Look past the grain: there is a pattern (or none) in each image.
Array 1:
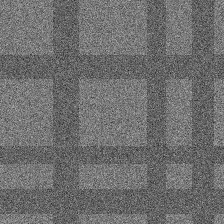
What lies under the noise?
bands of rows crossing bands of columns
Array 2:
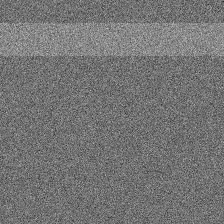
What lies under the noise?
one band of rows
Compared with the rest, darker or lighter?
lighter
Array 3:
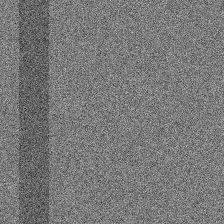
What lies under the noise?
one band of columns
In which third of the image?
left
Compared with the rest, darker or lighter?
darker
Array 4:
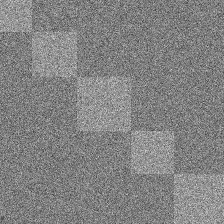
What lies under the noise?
blocks along the diagonal
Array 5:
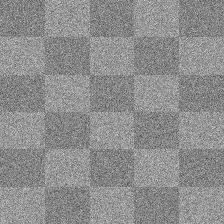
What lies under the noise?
a checkerboard
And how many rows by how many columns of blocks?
6 by 5
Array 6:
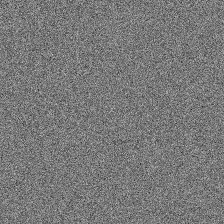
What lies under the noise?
only noise
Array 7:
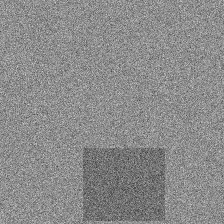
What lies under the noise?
one block
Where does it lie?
bottom middle
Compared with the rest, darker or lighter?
darker
